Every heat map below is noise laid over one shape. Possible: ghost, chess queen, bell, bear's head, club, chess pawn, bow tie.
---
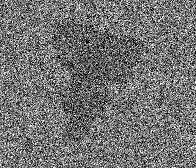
chess pawn
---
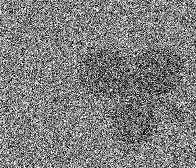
club
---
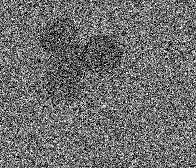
club
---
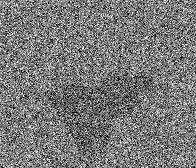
chess pawn
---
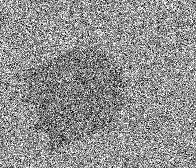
ghost
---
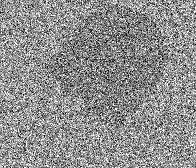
ghost
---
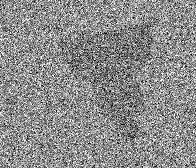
chess pawn
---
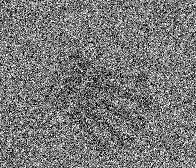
chess queen
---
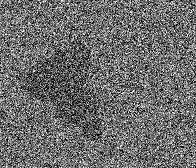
chess pawn
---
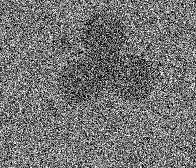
club
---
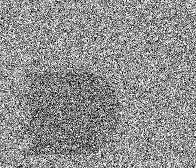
ghost
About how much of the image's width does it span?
half
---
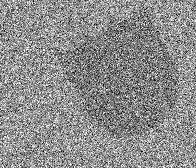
ghost
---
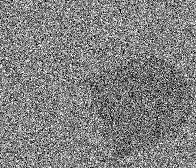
ghost
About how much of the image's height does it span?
two thirds
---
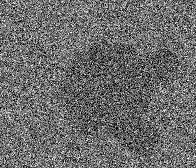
bear's head
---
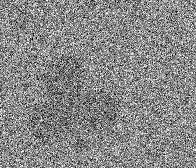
club
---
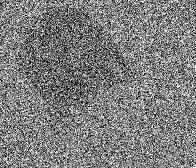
ghost
